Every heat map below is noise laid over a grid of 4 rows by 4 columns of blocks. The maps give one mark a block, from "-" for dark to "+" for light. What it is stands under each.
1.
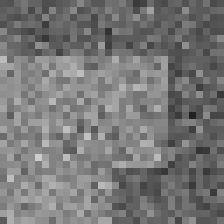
----
+++-
+++-
++--
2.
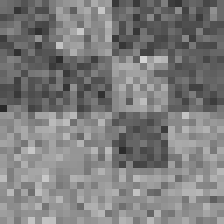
-+--
--+-
++-+
++++
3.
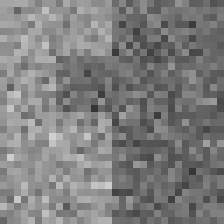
++--
+---
++--
++--
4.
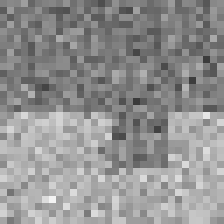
----
----
++-+
++++
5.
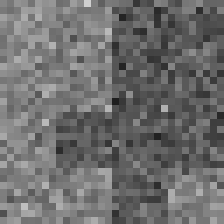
++--
++--
+---
++-+
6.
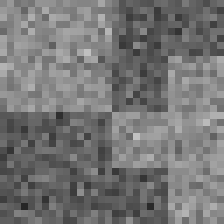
++--
++-+
--++
---+
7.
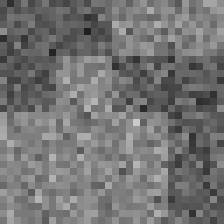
--++
-+--
+++-
+++-
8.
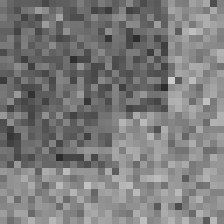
---+
---+
--++
++++
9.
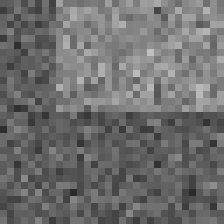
-+++
-+++
----
----
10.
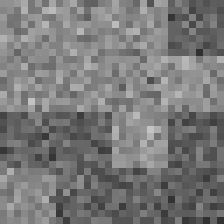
+++-
++++
--+-
+---
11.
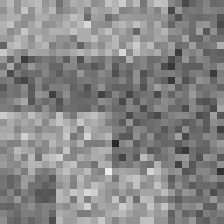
+++-
----
++--
-++-
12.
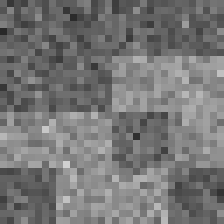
----
--++
++-+
-++-
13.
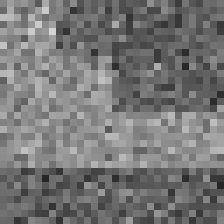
+---
++--
++++
----
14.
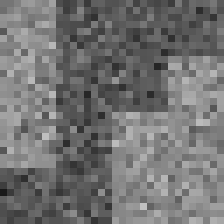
+---
+--+
+-++
--++
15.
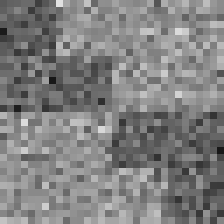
-+++
--++
++--
+++-
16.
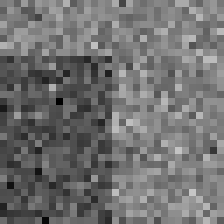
++++
--++
--++
--++
